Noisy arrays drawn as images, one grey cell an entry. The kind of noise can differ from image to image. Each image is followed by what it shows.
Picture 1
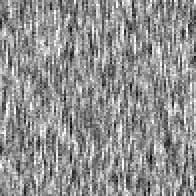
streaked along the columns
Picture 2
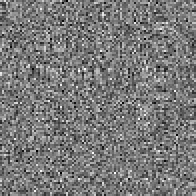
low rank plus noise
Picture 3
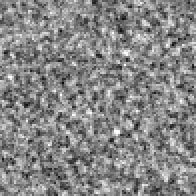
blotchy
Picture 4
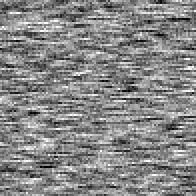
streaked along the rows
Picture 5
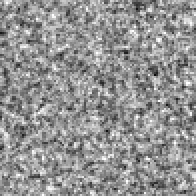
blotchy
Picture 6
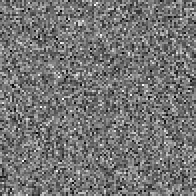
independent entries
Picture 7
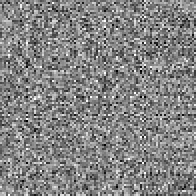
low rank plus noise
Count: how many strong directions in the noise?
two
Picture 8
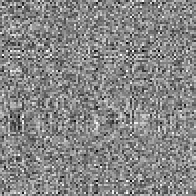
low rank plus noise
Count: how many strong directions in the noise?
one
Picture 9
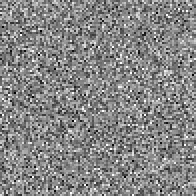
independent entries
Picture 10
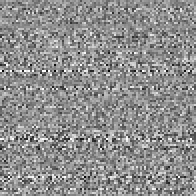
rows of uneven size
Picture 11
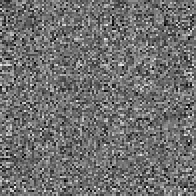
low rank plus noise
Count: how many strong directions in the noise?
five to eight
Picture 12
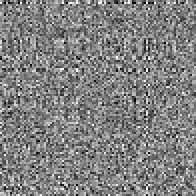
low rank plus noise
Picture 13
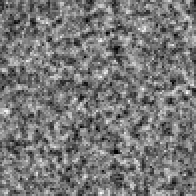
blotchy
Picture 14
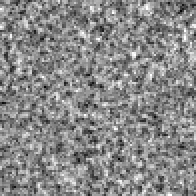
blotchy
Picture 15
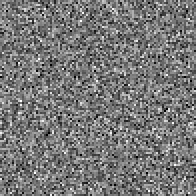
independent entries
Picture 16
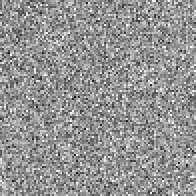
independent entries
